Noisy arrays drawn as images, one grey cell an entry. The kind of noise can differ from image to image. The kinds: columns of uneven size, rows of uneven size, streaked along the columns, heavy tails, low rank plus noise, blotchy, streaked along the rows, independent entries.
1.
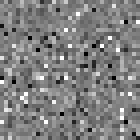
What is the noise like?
heavy tails
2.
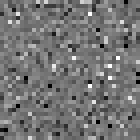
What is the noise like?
heavy tails
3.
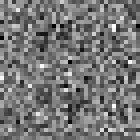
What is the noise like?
low rank plus noise
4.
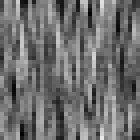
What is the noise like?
streaked along the columns
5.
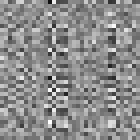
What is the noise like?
low rank plus noise
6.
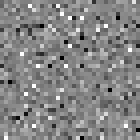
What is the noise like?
heavy tails
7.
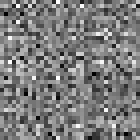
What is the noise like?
low rank plus noise
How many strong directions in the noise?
five to eight
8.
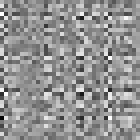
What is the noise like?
low rank plus noise
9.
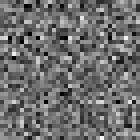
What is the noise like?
low rank plus noise
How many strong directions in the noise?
three or four
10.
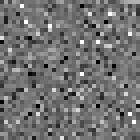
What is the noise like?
heavy tails
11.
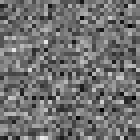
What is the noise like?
low rank plus noise
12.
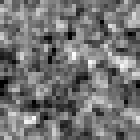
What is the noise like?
blotchy
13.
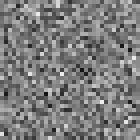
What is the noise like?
independent entries
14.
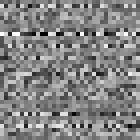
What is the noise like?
rows of uneven size
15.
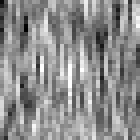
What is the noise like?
streaked along the columns
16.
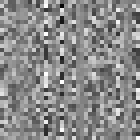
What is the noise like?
columns of uneven size
